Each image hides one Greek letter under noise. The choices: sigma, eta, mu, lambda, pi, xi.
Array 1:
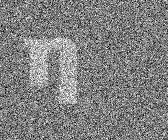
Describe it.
light eta
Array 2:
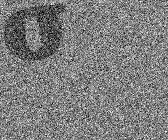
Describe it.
dark sigma, top left
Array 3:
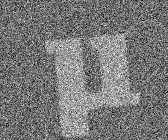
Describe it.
light mu
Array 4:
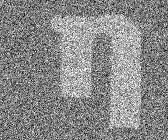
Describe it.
light eta
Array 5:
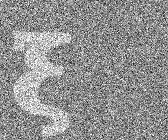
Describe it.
light xi
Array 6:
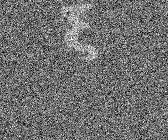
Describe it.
light xi, top middle
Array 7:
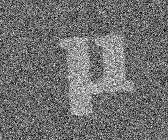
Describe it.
light mu
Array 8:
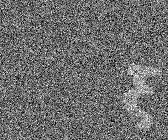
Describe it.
light xi
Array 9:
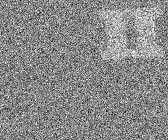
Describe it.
light pi, top right
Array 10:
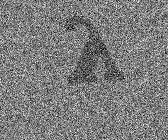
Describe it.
dark lambda
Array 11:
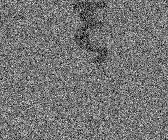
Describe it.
dark xi, top middle
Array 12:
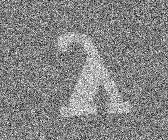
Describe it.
light lambda
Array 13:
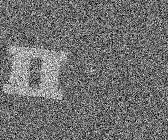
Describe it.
light pi, middle left
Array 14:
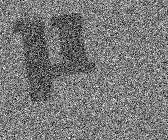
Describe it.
dark mu
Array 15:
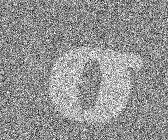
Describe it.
light sigma
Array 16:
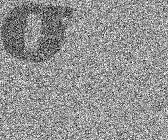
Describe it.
dark sigma, top left
